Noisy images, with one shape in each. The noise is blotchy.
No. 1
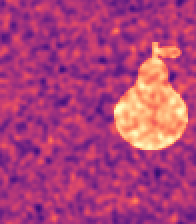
pear
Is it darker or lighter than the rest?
lighter
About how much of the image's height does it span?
half
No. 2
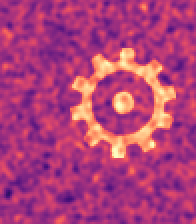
gear
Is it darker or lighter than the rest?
lighter
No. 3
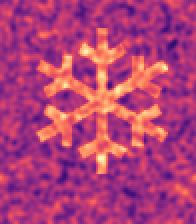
snowflake
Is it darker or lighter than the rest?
lighter
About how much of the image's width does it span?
two thirds
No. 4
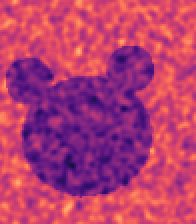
bear's head
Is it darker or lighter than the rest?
darker
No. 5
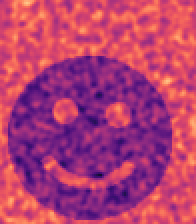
smiling face
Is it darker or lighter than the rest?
darker
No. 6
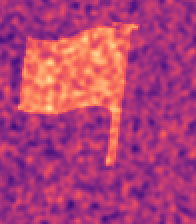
flag
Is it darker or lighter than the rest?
lighter
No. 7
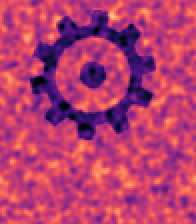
gear
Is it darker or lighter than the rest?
darker
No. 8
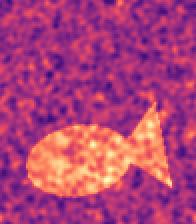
fish
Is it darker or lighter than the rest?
lighter
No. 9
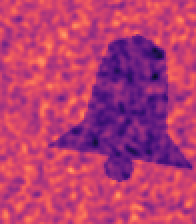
bell
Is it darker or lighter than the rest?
darker
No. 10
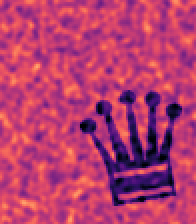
chess queen
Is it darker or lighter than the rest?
darker
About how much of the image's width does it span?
half
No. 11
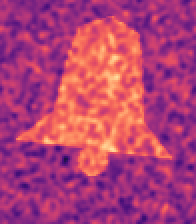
bell
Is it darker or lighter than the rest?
lighter
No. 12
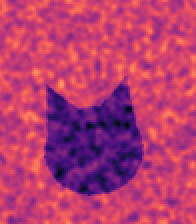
cat's head
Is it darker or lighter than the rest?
darker
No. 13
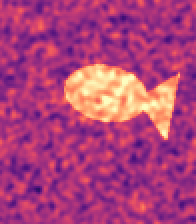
fish
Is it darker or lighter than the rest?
lighter
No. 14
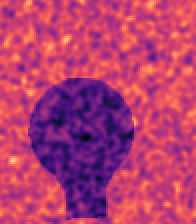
light bulb
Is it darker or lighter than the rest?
darker
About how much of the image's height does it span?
two thirds
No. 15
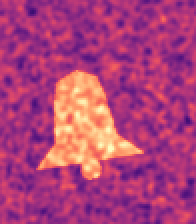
bell
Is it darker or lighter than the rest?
lighter
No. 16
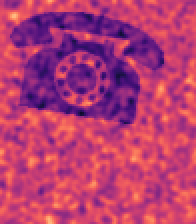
telephone
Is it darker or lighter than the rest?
darker
